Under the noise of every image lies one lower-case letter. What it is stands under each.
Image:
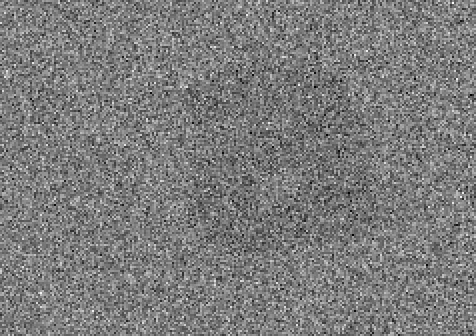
a
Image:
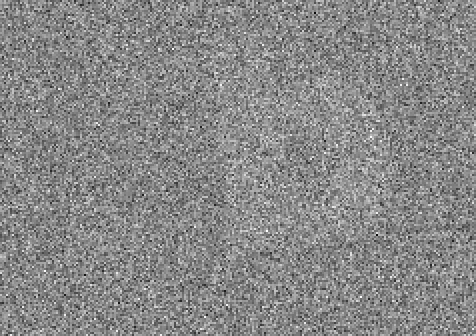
b
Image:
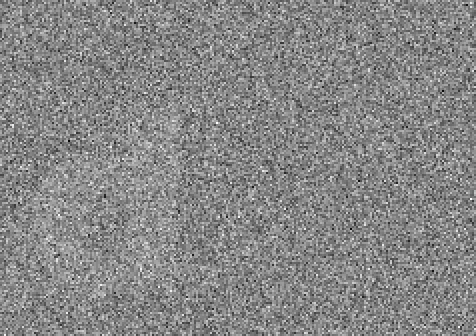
d
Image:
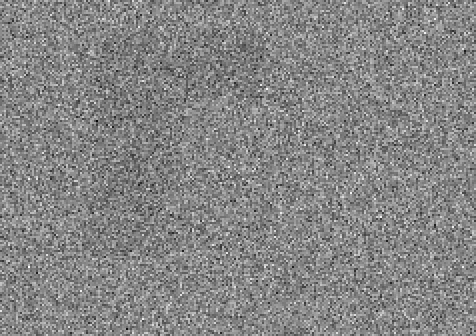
r
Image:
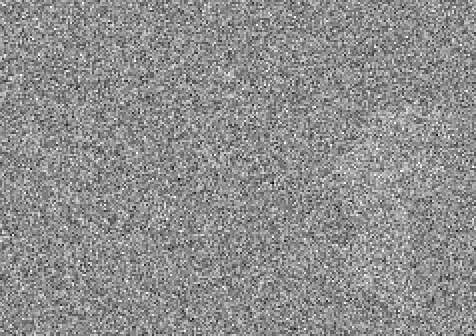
f
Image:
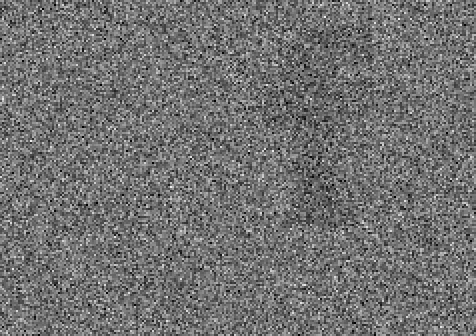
f
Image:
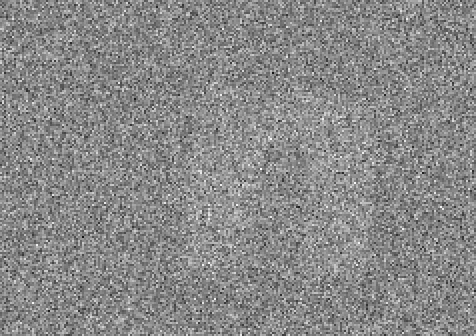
n
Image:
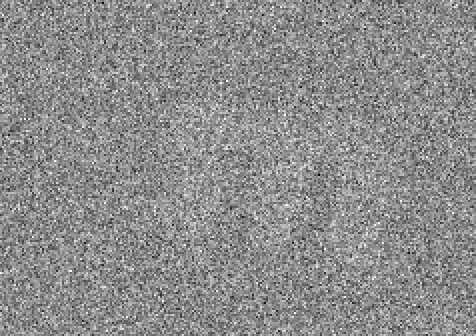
m
